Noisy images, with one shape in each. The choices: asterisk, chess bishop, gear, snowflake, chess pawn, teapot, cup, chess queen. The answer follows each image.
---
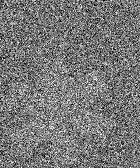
asterisk
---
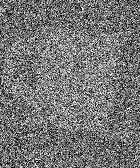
cup
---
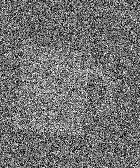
cup
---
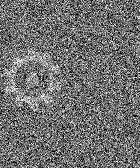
gear
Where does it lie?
middle left
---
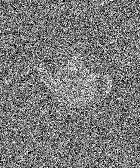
teapot
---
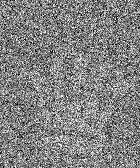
chess queen
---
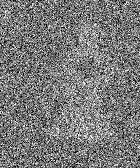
chess bishop
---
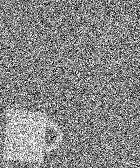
cup
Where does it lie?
bottom left
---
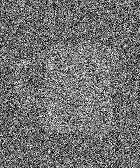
cup
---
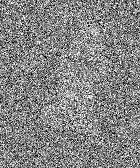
chess bishop
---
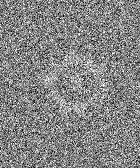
gear
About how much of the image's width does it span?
half
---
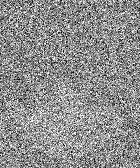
teapot
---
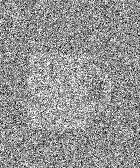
cup
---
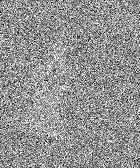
chess bishop
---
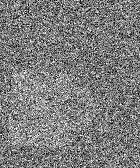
cup
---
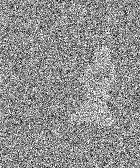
chess bishop
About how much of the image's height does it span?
half
